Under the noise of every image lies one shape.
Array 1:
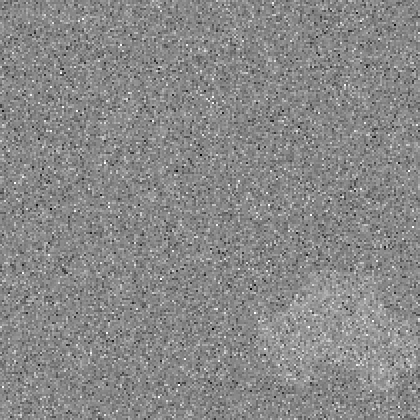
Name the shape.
car
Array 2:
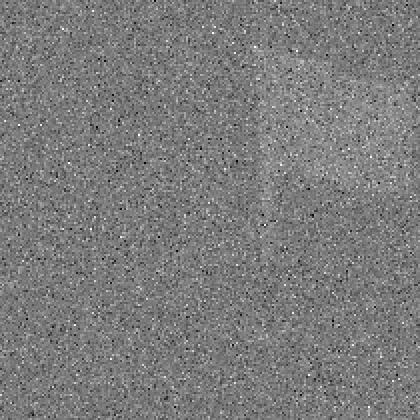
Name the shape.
flag
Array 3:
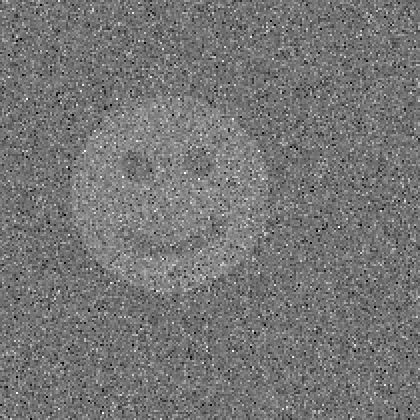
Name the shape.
smiling face
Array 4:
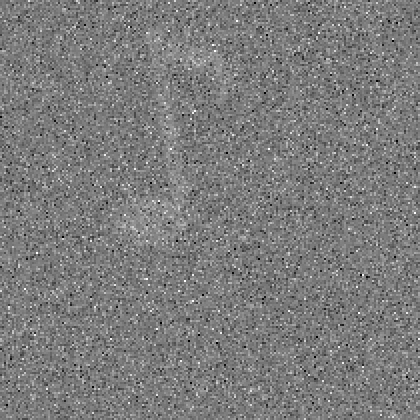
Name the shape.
musical note
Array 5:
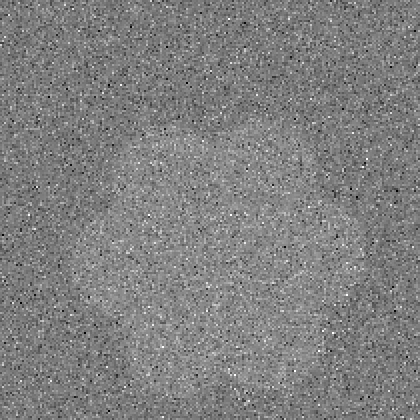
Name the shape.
flower
